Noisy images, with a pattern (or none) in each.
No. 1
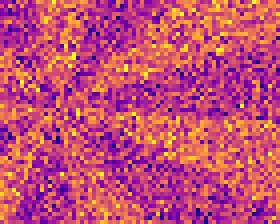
spokes from one point
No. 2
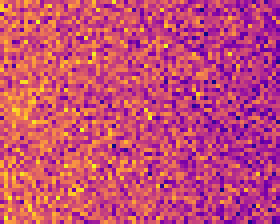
a smooth slope
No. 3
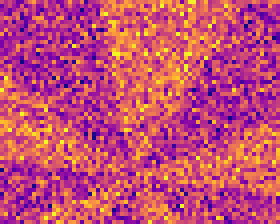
spokes from one point
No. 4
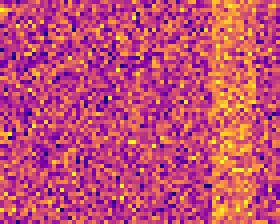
one vertical stripe
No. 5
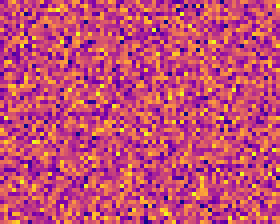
only noise
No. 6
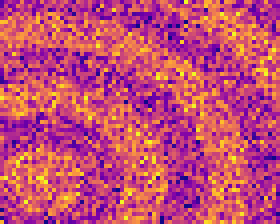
rings round one point
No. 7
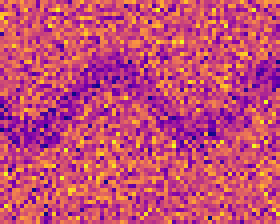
a wavy band
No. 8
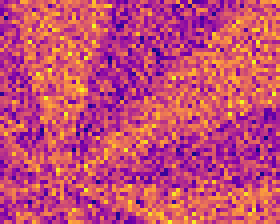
spokes from one point
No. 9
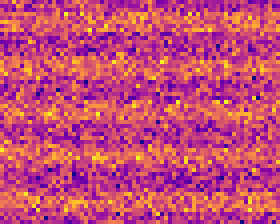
horizontal stripes
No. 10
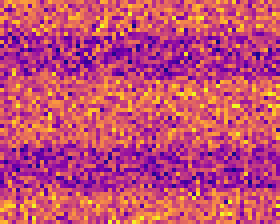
horizontal stripes
